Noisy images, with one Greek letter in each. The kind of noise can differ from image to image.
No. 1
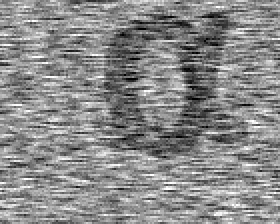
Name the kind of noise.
streaked along the rows
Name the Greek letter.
alpha
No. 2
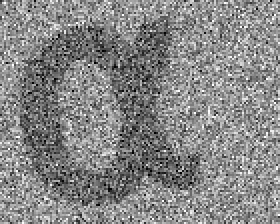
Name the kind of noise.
independent entries
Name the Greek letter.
alpha
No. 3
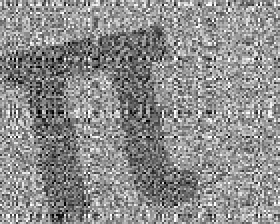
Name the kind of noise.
low rank plus noise
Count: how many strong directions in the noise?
one
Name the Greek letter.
pi
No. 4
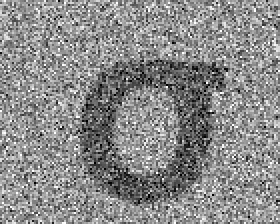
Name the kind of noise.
independent entries
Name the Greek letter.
sigma
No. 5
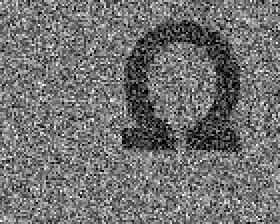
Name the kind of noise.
independent entries
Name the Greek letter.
omega
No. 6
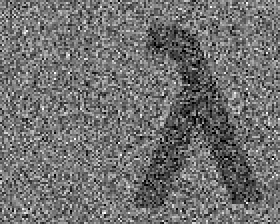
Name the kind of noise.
low rank plus noise
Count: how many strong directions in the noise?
five to eight
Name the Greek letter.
lambda
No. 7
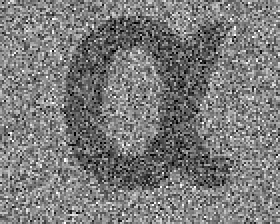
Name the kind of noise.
independent entries
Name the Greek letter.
alpha
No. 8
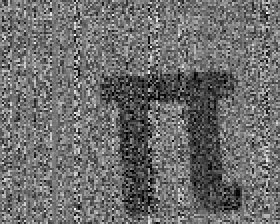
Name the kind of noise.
columns of uneven size
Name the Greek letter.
pi
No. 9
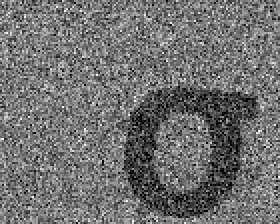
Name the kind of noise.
independent entries
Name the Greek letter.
sigma
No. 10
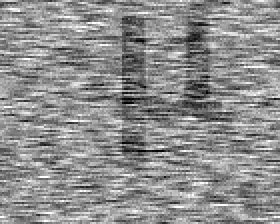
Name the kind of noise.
streaked along the rows
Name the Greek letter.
mu
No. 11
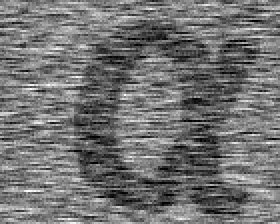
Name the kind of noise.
streaked along the rows
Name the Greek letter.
alpha
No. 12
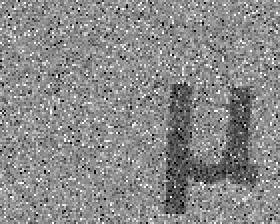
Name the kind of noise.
heavy tails
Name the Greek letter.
mu
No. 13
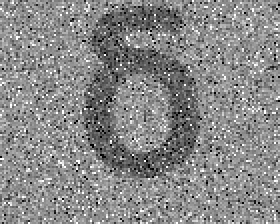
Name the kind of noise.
heavy tails
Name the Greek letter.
delta
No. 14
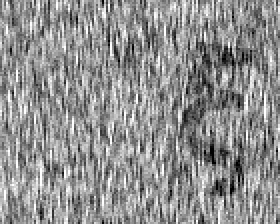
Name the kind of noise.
streaked along the columns
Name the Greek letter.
xi
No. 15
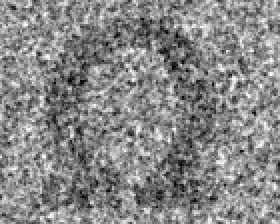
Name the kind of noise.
blotchy
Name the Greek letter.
omega
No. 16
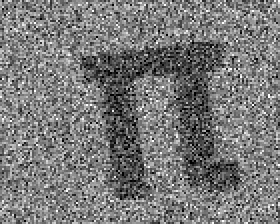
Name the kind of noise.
independent entries
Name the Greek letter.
pi
